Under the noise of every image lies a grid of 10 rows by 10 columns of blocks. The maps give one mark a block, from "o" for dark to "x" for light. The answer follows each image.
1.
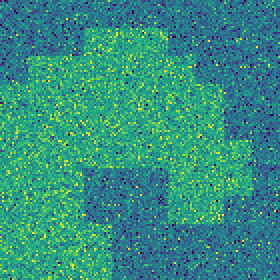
o o o o o o o o o o
o o o x x x o o o o
o x x x x x x o o o
x x x x x x x x o o
x x x x x x x x o o
x x x x x x x x x o
x x x o o o x x x o
x x x o o o x x o o
x x x x o o o o o o
x x x x o o o o o o
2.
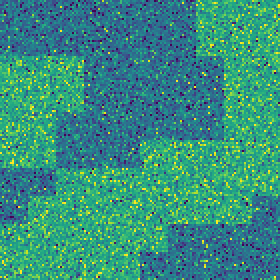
o o o o o o o x x x
o o o o o o o x x x
x x x o o o o o x x
x x x o o o o o x x
x x o o o o o o x x
x x o o o x x x x x
o o x x x x x x x x
o x x x x x x x x o
x x x x x x o o o o
x x x x x o o o o o
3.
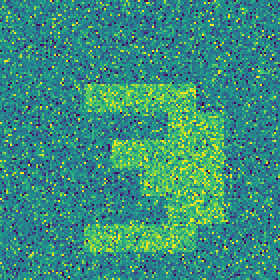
o o o o o o o o o o
o o o o o o o o o o
o o o o o o o o o o
o o o x x x x o o o
o o o o o o x x o o
o o o o x x x x o o
o o o o o x x x o o
o o o o o o x x o o
o o o x x x x o o o
o o o o o o o o o o
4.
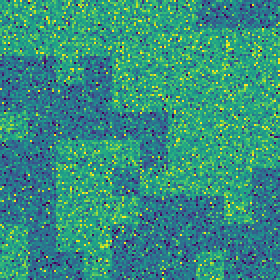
x x x x x x x o o o
x x x x x x x x x x
o o x o x x x x x x
o o o o x x x x x x
x o o o o o x x x x
o o x x x o x x x x
o o x x o x x x x o
o o x x x o o o x o
x o x x o o o o o o
x o o x o o o x o o
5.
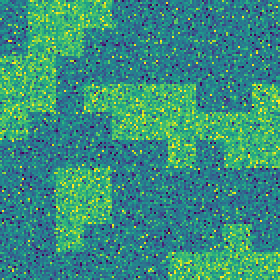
o x x x o o o o o o
o x x o o o o o o o
x x o o o o o o o o
x x o x x x x o o x
x o o o x x x x x x
o o o o o o x o x x
o o x x o o o o o o
o o x x o o o o o o
o o x o o o o o x o
o o o o o o x x x x
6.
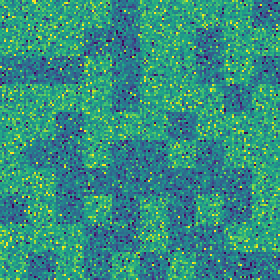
x x x x o x x x x o
x x x o o x x o x x
o o o x o x x o x o
x x x x o x x x o x
x x o x x x o x x x
x o o x o o x o x x
x x o o o o o o o x
o x o x o x o x o x
x x x o o x o o x x
x o x o x o x o o o
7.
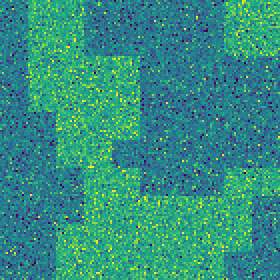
o x x o o o o o x x
o x x o o o o o x x
o x x x x o o o o o
o x x x x o o o o o
o o x x x o o o o o
o o x x o o o o o o
o o o x x o o o x x
o o o x x x x x x o
o o x x x x x x x o
o o x x x x x x o o
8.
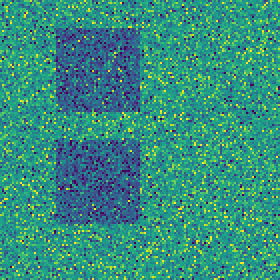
x x x x x x x x x x
x x o o o x x x x x
x x o o o x x x x x
x x o o o x x x x x
x x x x x x x x x x
x x o o o x x x x x
x x o o o x x x x x
x x o o o x x x x x
x x x x x x x x x x
x x x x x x x x x x
